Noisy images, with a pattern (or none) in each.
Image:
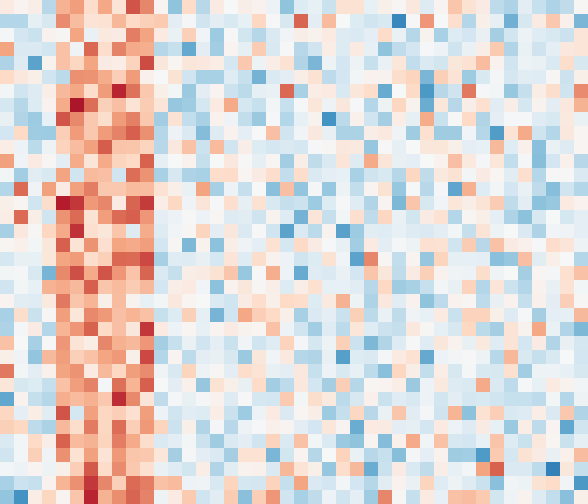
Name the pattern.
one vertical stripe
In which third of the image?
left
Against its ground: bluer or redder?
redder
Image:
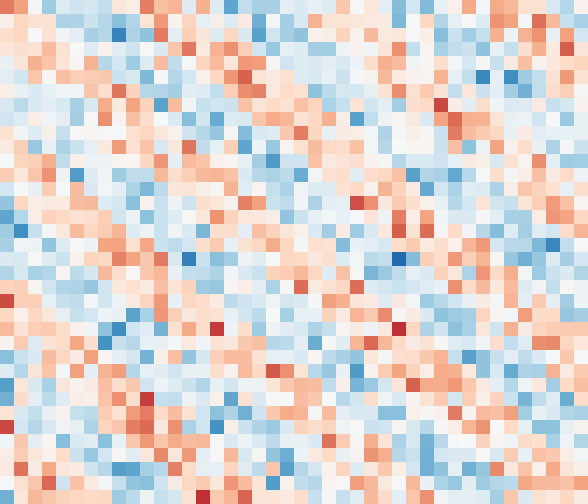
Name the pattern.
diagonal stripes
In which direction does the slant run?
top left to bottom right
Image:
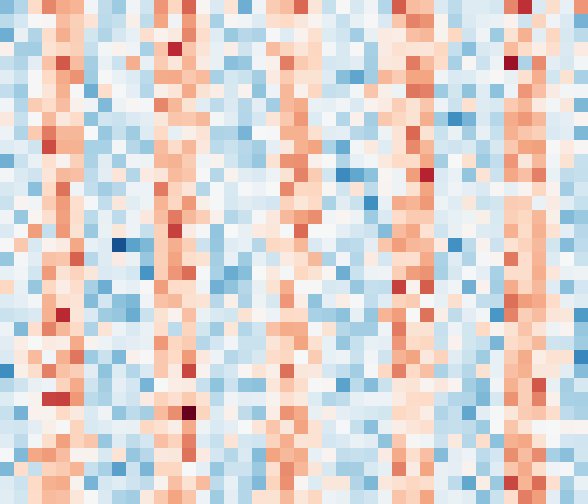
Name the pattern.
vertical stripes
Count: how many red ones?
5
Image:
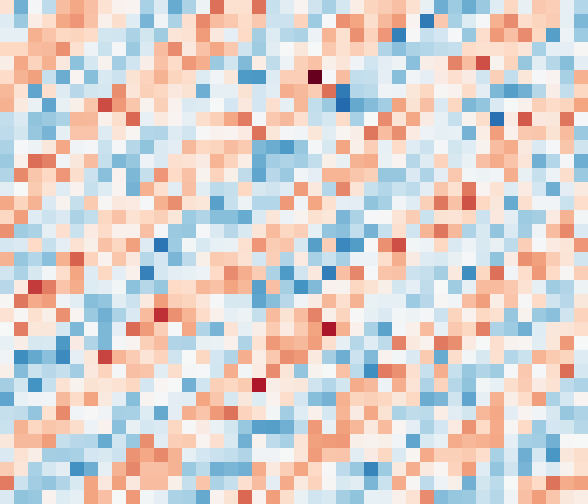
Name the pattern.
diagonal stripes
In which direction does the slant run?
bottom left to top right
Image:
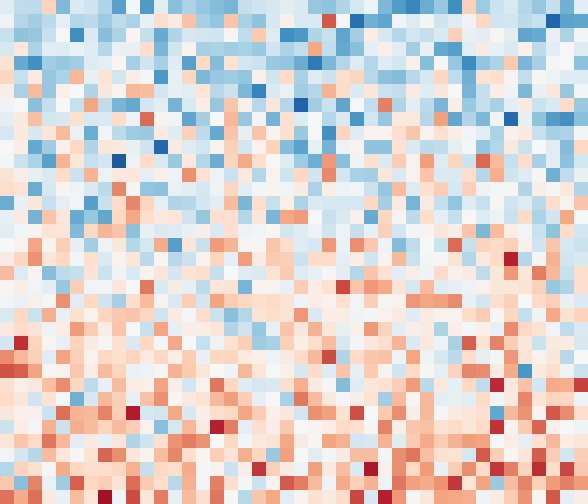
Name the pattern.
a smooth slope
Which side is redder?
bottom
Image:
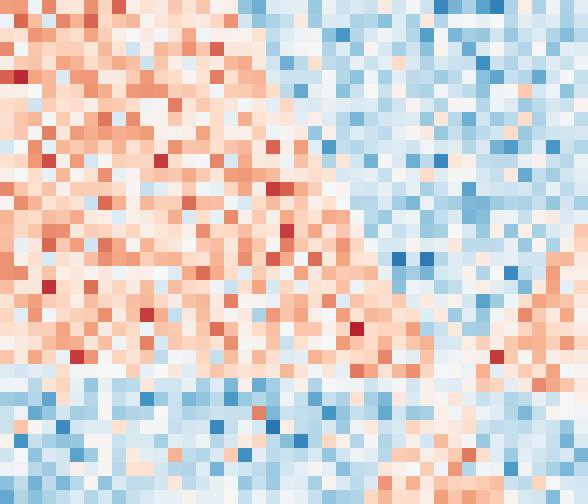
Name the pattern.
spokes from one point
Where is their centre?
bottom right
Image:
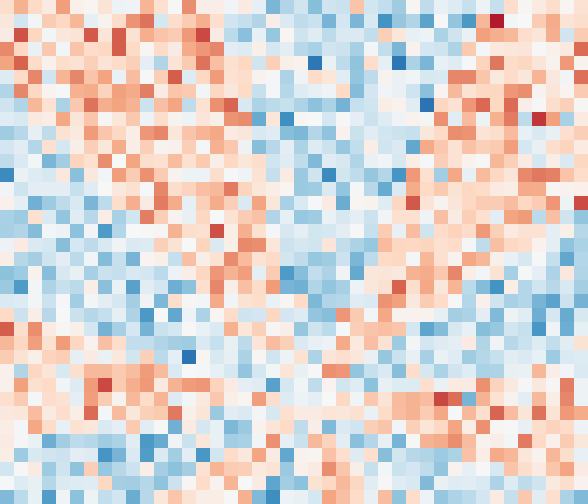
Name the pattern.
spokes from one point
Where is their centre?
bottom middle
